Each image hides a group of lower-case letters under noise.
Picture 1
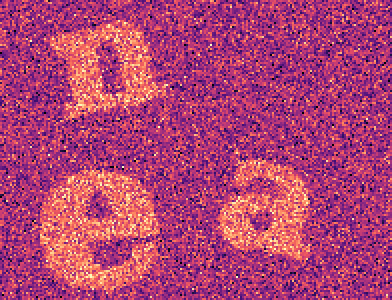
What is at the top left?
n
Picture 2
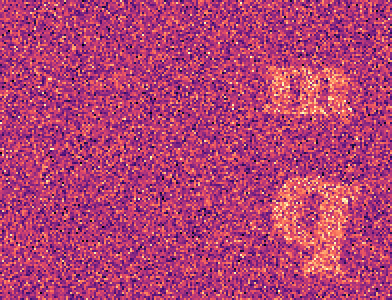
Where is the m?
top right
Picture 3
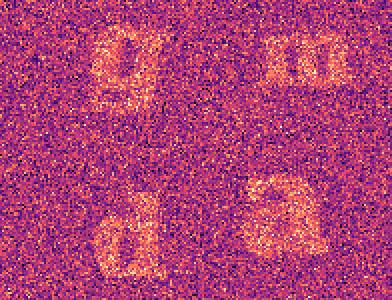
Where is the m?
top right
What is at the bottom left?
d
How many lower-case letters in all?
4
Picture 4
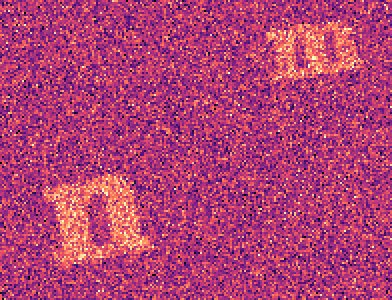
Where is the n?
bottom left
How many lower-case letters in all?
2
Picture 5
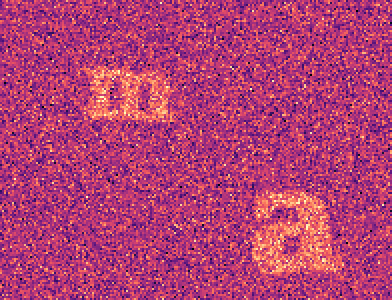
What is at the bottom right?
a
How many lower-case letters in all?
2
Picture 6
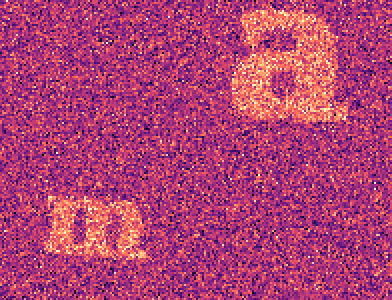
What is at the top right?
a
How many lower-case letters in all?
2
